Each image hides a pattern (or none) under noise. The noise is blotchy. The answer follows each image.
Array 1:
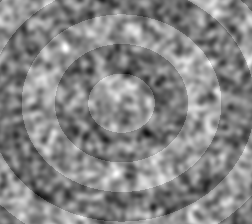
rings round one point
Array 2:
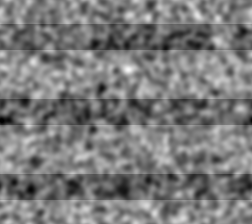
horizontal stripes
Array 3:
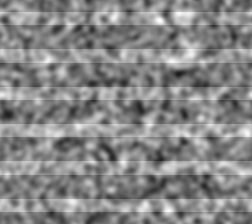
horizontal stripes
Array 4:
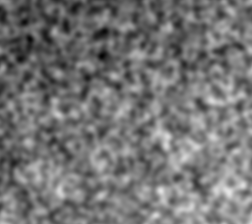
a smooth slope
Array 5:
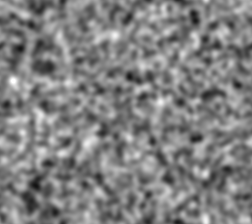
only noise
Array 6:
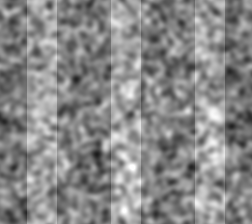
vertical stripes
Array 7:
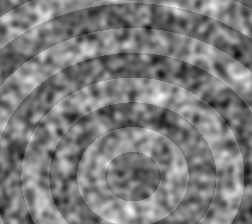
rings round one point
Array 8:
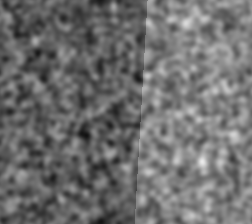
a sharp edge
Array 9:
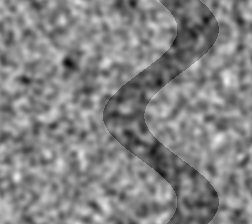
a wavy band
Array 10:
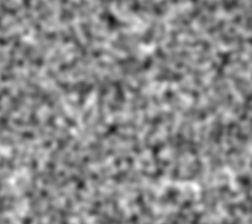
only noise
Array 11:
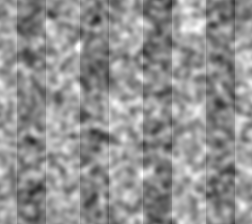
vertical stripes
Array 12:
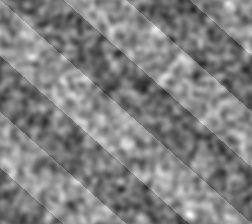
diagonal stripes
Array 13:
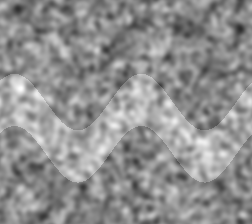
a wavy band
